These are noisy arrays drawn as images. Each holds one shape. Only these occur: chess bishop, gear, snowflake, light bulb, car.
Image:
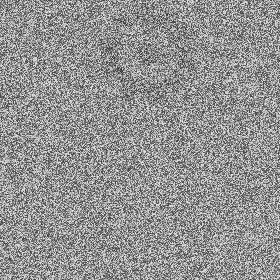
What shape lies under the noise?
gear
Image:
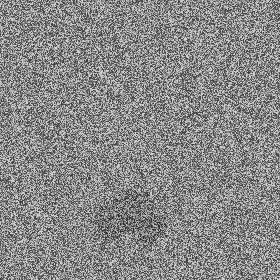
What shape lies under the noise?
car
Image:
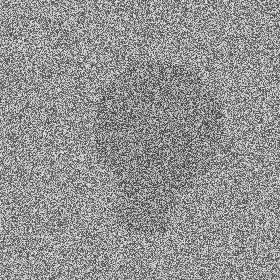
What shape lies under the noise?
light bulb
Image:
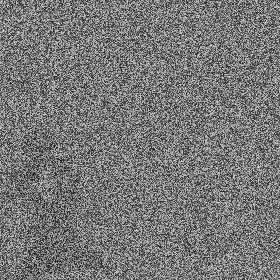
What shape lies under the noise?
chess bishop
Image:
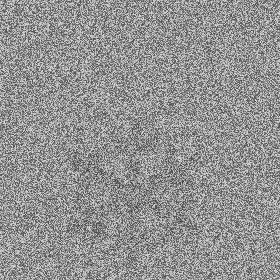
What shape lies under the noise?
snowflake
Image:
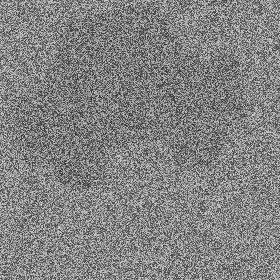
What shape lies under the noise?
car
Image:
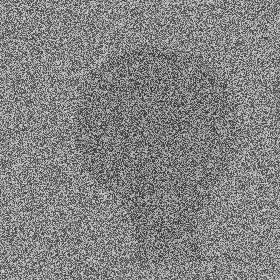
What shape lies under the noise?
light bulb
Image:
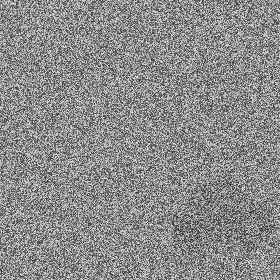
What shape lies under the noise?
car
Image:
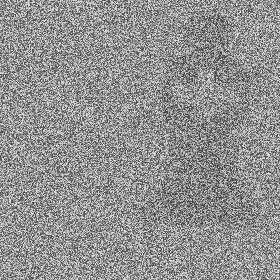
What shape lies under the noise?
chess bishop
